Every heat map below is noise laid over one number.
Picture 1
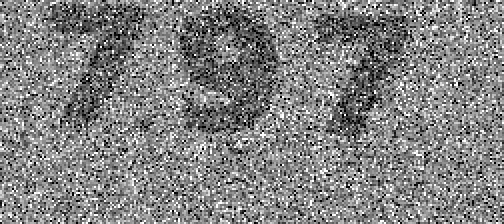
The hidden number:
797
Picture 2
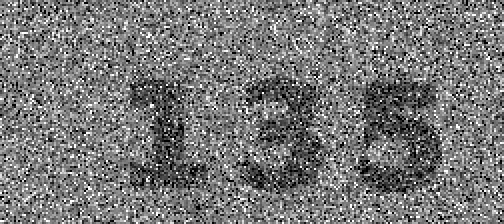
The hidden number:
135
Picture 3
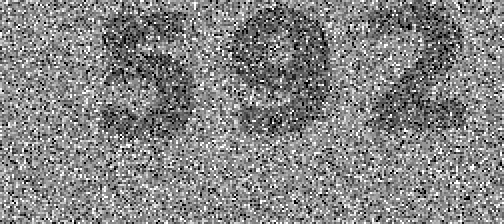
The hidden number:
592
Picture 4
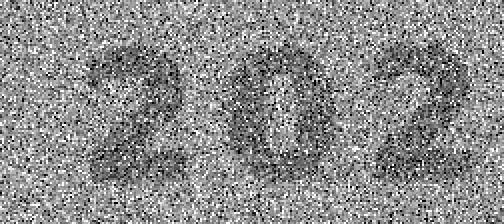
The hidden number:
202
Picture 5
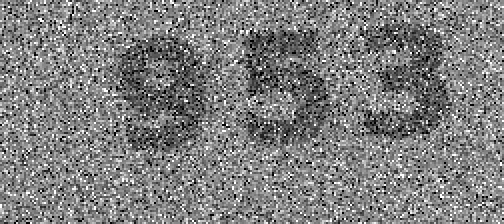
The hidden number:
953
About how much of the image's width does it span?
two thirds
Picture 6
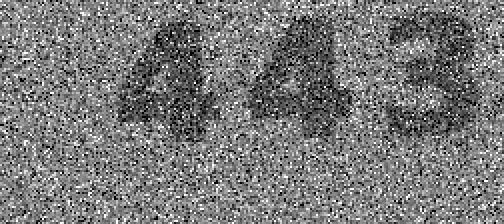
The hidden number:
443
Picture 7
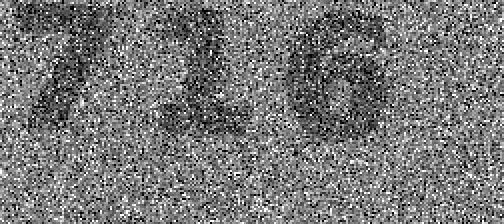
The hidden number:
716
